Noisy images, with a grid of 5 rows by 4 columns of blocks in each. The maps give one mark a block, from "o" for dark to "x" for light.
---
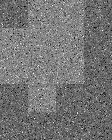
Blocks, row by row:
o x x o
x x x o
x x x o
o x o o
o o o o
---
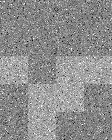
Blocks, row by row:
o o o o
o o o o
x o x x
o x x o
o x o o
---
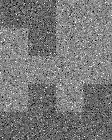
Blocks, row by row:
o o x x
x o x x
x x x x
x o x o
o o o o
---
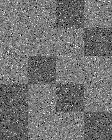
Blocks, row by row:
x x o x
x x x o
x o x x
o x o x
o x x o
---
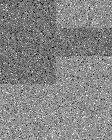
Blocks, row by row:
o o x x
o o o o
o o x x
x x x x
x x x x
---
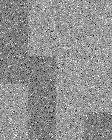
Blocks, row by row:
o x x x
o x x x
o o x x
x o x x
x o x o
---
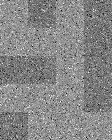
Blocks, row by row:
x o x o
x x x o
o o x o
x x x o
o x x x
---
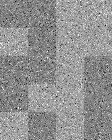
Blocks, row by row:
o o x x
x o x x
o o x o
o x x o
x o x o
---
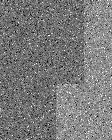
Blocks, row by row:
o o o x
o o o x
o o o x
o o x x
o o x x
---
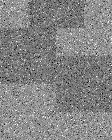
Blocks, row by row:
x o o x
o o x x
o o o o
x x o o
x x x x
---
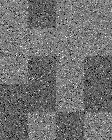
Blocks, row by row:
x o x x
x x x x
x o x o
o o x o
o x o x
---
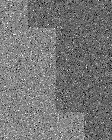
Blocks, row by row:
x o o o
x x o o
x x o o
x x o o
x x x o
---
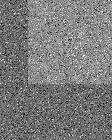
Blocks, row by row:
o x x x
o x x x
o x x x
o o o o
o o o o
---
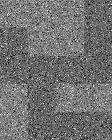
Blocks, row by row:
x x x o
o x x o
o o o o
x o x x
x o o o
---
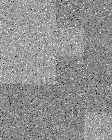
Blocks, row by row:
x x o o
x x x o
x x o o
o o o o
o o o x
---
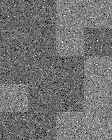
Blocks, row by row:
o o x x
o o x o
o o o x
x o o x
o o x x
